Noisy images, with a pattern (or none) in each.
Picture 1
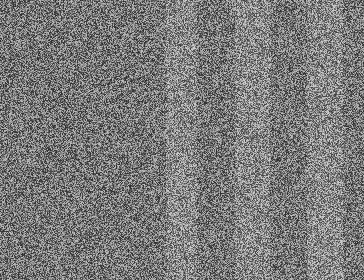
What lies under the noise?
bands of columns
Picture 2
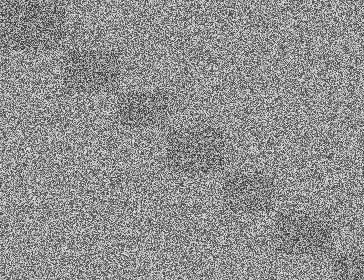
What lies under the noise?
blocks along the diagonal
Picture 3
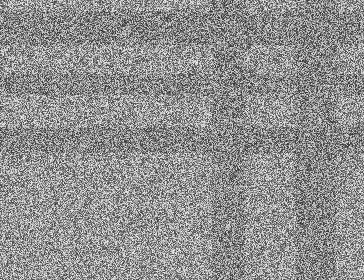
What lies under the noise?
bands of rows crossing bands of columns
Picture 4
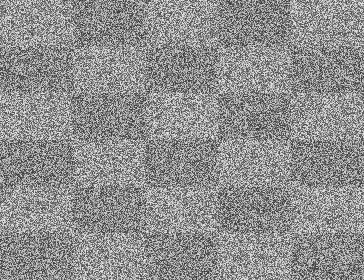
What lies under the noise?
a checkerboard
